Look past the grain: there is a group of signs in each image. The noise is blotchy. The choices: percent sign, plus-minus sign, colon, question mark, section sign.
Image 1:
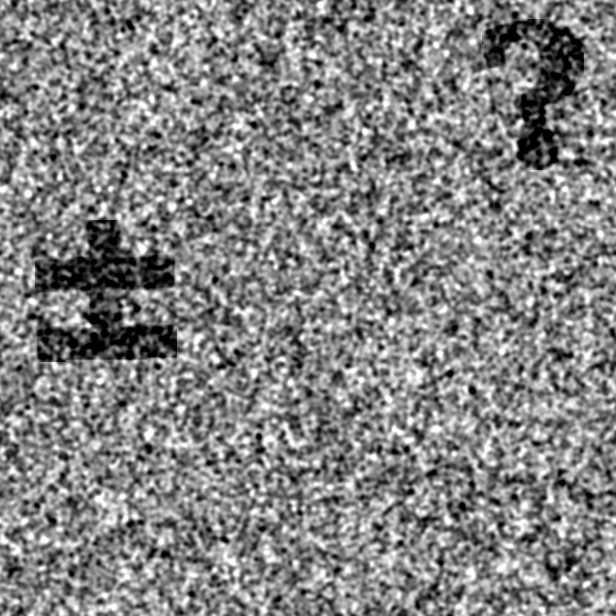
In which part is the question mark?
top right
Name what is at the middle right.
nothing
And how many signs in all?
2
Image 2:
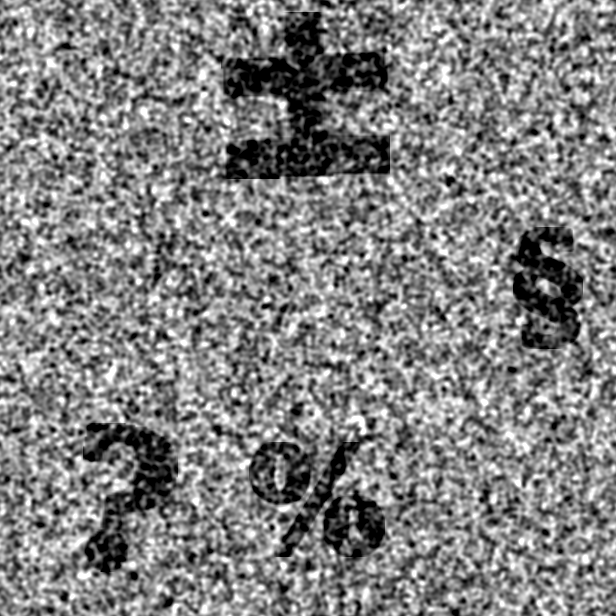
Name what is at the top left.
nothing
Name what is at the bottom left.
question mark
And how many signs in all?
4
